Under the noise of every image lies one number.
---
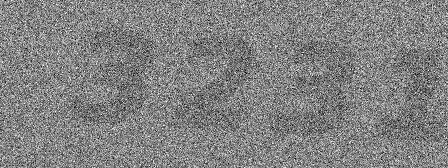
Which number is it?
3231
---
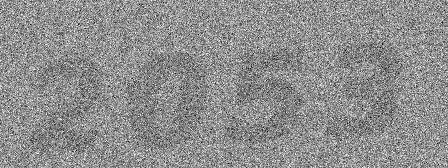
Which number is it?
2053
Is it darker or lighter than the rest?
darker
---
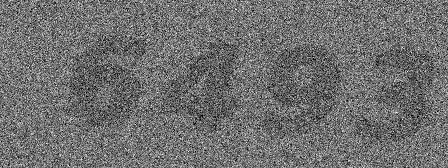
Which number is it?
6493
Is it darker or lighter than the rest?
darker
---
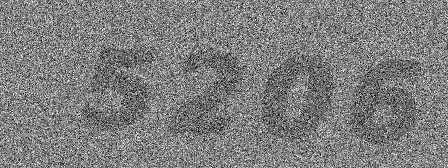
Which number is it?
5206
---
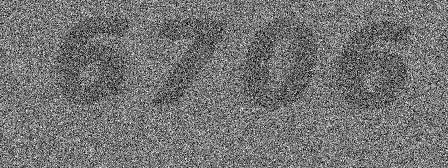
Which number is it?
6706
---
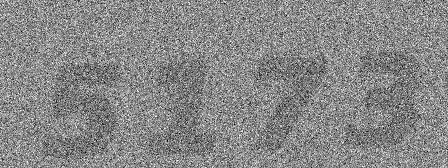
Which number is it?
5173
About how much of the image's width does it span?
nearly all
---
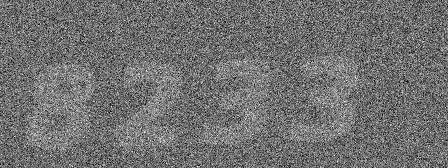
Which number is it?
8233
